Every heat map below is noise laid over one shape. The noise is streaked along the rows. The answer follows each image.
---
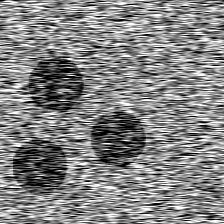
dark three dots
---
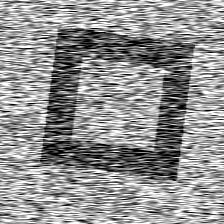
dark square frame
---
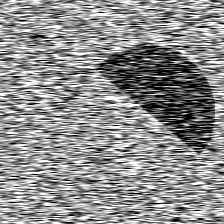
dark half disc
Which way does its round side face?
up and right
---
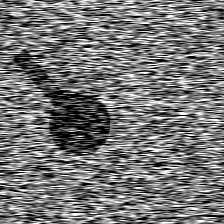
dark lollipop
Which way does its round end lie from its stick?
down and right
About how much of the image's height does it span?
half
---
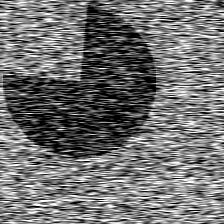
dark disc with a wedge cut out
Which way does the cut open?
up and left
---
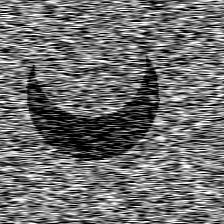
dark crescent
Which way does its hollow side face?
up
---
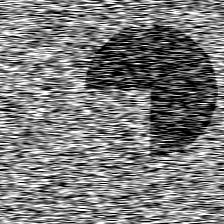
dark disc with a wedge cut out
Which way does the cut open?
down and left
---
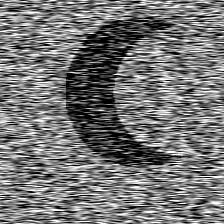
dark crescent
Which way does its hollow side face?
right
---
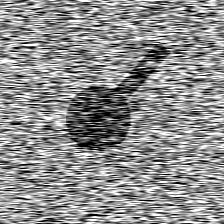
dark lollipop
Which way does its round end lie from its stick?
down and left
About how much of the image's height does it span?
half
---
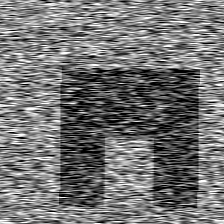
dark square with a notch
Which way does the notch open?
down
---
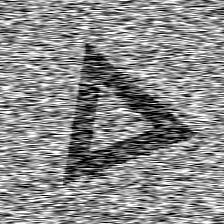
dark triangle frame
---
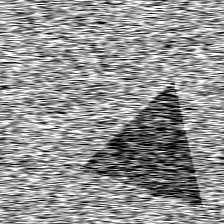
dark triangle
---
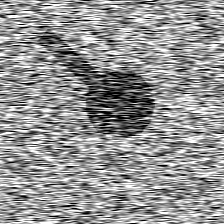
dark lollipop
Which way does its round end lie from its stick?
down and right
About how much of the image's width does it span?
half
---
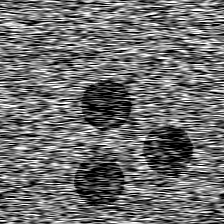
dark three dots
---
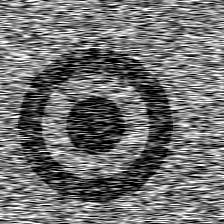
dark bullseye
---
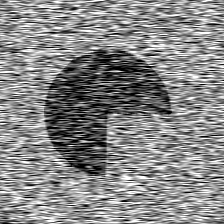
dark disc with a wedge cut out
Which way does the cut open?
down and right
